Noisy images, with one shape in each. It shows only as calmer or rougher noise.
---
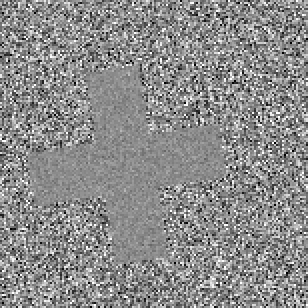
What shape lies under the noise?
cross
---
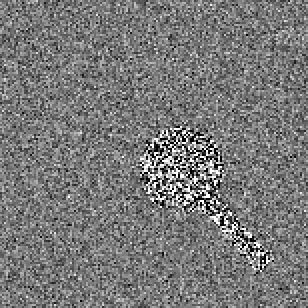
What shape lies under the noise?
lollipop
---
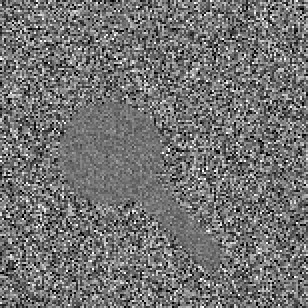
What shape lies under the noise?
lollipop
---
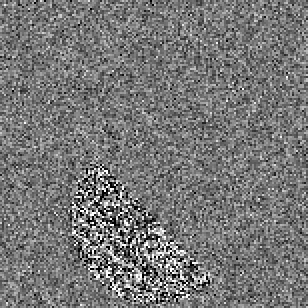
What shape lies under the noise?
half disc
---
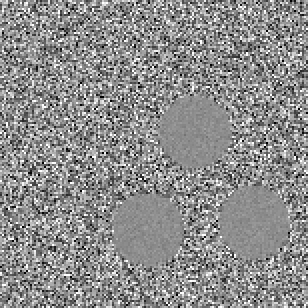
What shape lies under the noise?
three dots
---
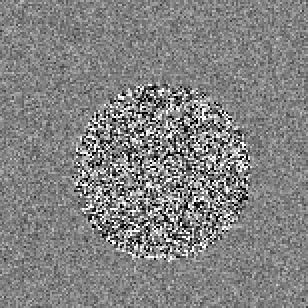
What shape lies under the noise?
disc
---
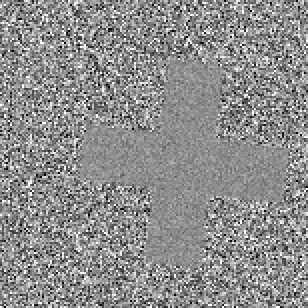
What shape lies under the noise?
cross
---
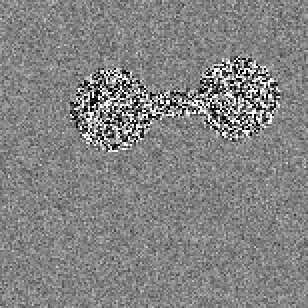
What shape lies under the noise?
dumbbell
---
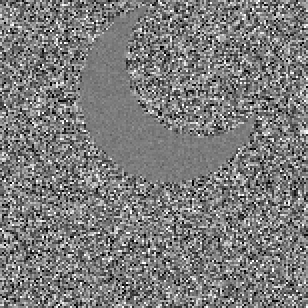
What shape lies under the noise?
crescent
